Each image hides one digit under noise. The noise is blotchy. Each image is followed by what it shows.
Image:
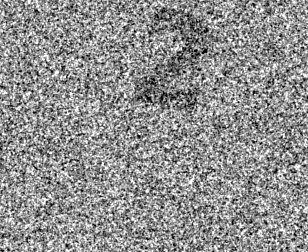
dark 2, top middle
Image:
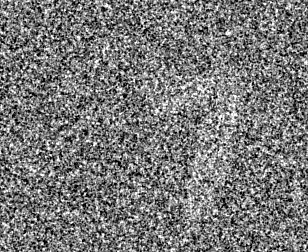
light 7
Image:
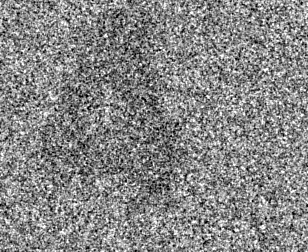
dark 4
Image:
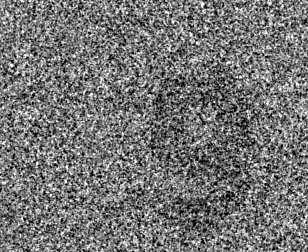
dark 9
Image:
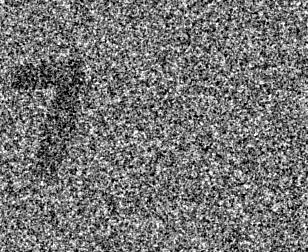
dark 7
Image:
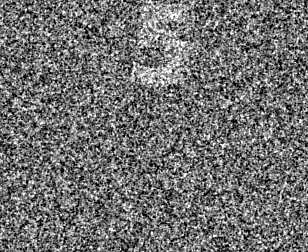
light 5, top middle
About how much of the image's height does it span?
a third
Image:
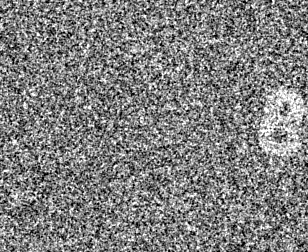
light 8, middle right
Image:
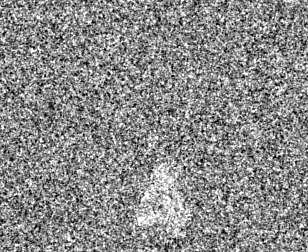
light 4, bottom middle
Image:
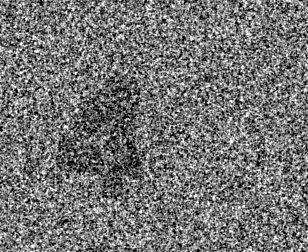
dark 4
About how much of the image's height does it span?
half
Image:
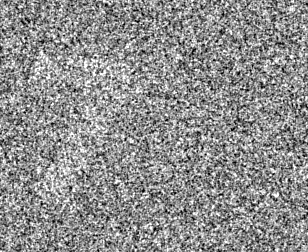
light 7
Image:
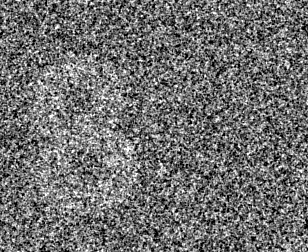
light 8
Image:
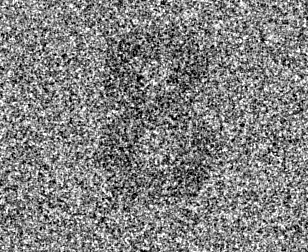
dark 8
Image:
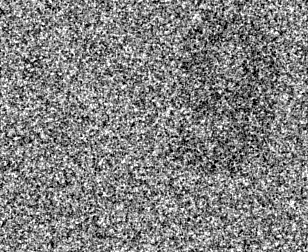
dark 9
